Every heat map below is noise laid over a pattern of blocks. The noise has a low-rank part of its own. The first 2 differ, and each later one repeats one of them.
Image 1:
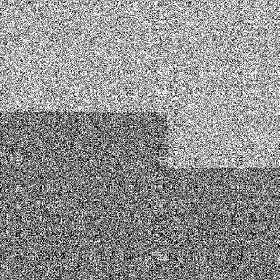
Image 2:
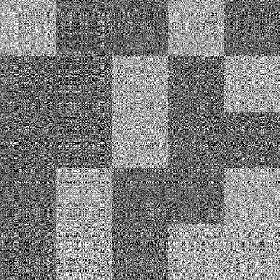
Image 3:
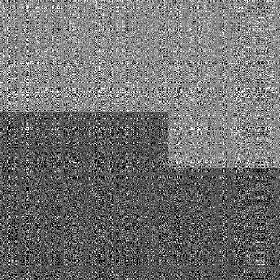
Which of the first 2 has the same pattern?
1
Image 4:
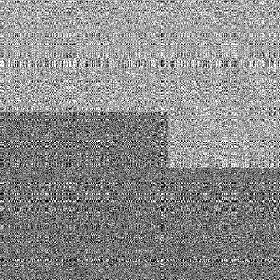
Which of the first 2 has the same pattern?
1
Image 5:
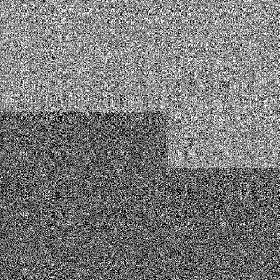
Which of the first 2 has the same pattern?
1
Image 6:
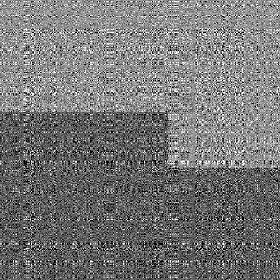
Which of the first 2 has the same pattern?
1
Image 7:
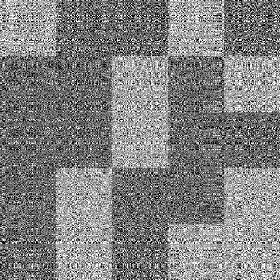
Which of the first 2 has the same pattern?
2
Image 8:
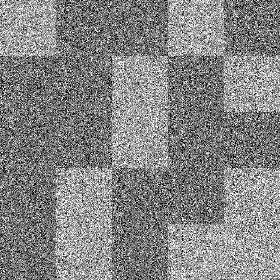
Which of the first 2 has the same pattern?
2
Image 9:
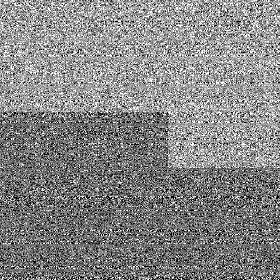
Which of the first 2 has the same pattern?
1
